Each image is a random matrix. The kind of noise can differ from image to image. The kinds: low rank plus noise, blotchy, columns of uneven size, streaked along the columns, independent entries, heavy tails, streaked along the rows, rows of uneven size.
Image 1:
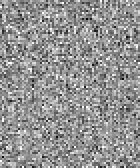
low rank plus noise
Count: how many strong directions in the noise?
three or four
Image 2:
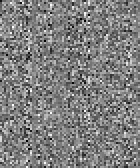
columns of uneven size
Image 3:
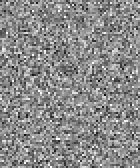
low rank plus noise
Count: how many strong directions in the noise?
one
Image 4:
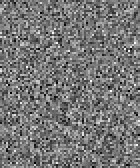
low rank plus noise
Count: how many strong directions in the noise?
three or four
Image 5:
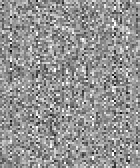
columns of uneven size
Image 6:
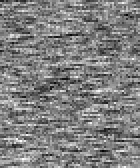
streaked along the rows
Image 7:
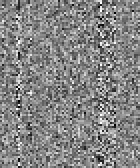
columns of uneven size
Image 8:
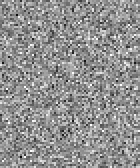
independent entries
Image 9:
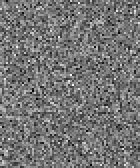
independent entries
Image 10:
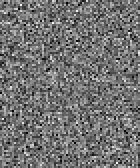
independent entries
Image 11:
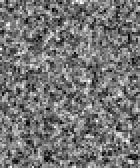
blotchy
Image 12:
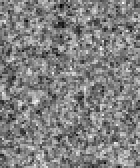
blotchy
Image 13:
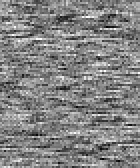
streaked along the rows
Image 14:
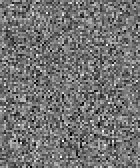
low rank plus noise
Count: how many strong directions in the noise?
two
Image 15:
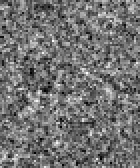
blotchy
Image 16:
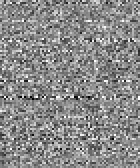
rows of uneven size
